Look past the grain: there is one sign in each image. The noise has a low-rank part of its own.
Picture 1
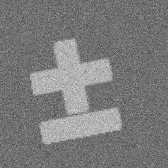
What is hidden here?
light plus-minus sign
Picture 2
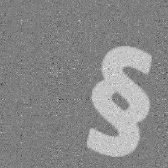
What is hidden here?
light section sign
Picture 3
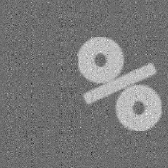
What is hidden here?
light percent sign
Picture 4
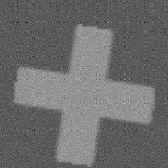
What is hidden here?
light plus sign
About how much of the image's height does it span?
nearly all
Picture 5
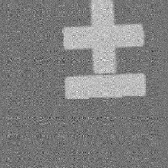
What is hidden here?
light plus-minus sign
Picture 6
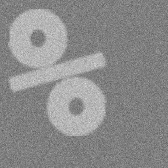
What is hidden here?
light percent sign
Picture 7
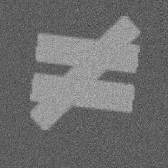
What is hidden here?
light not-equal sign
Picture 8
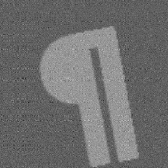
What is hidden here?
light pilcrow
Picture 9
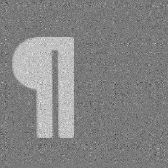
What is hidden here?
light pilcrow
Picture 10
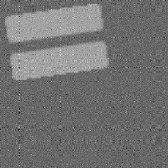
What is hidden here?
light equals sign
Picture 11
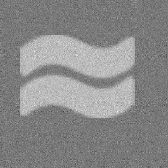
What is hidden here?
light approximately sign
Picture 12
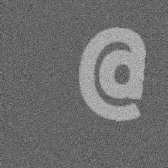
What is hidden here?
light at sign
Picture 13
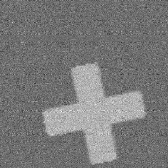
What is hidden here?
light plus sign
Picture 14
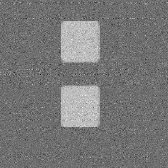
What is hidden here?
light colon
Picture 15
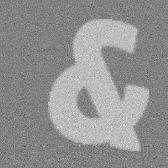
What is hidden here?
light ampersand
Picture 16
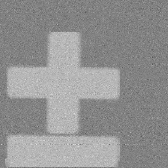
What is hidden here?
light plus-minus sign
